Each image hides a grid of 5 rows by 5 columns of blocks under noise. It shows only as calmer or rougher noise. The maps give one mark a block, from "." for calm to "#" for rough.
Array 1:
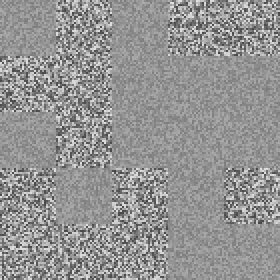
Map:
.#.##
##...
.#...
#.#.#
###..
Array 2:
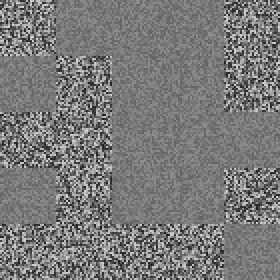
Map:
#...#
.#..#
##...
.#..#
####.
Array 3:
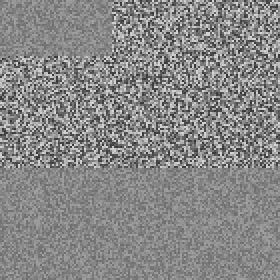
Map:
..###
#####
#####
.....
.....
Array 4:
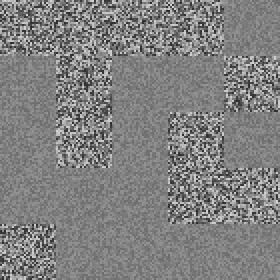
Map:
####.
.#..#
.#.#.
...##
#....
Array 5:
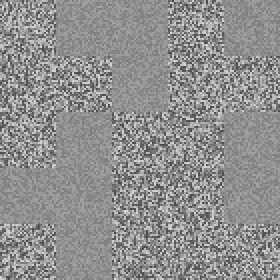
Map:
#..#.
##.##
#.##.
..##.
#.###
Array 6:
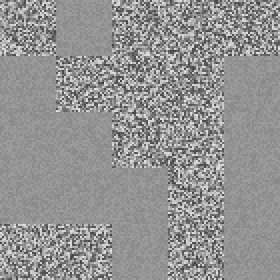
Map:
#.###
.###.
..##.
...#.
##.#.
